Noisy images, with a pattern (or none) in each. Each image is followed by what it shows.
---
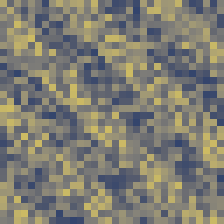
diagonal stripes
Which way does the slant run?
top left to bottom right
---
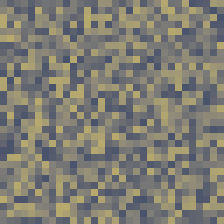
only noise
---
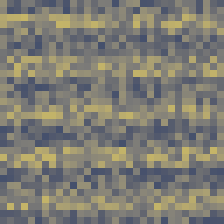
horizontal stripes
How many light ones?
5
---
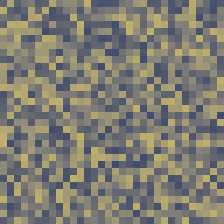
only noise
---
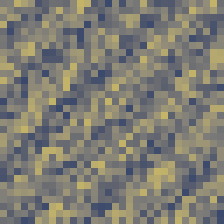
diagonal stripes
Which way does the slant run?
bottom left to top right
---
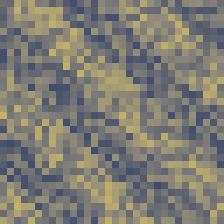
diagonal stripes
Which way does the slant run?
top left to bottom right
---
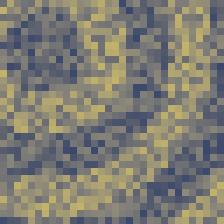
rings round one point
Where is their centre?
top left
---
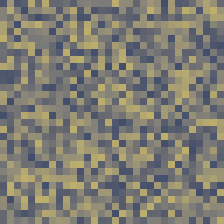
only noise
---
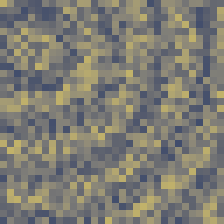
rings round one point
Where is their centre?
top left
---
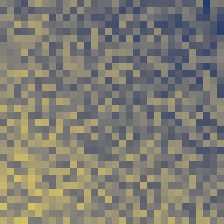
a smooth slope
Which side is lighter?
bottom left
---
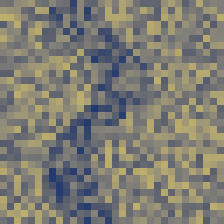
a wavy band
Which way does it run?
top to bottom
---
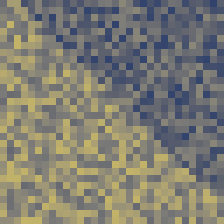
a sharp edge
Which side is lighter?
bottom left
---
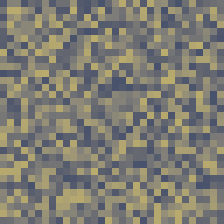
only noise
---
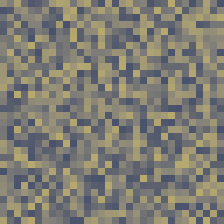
only noise
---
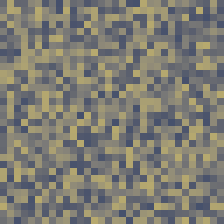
only noise
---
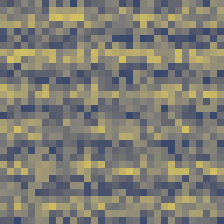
horizontal stripes
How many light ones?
6
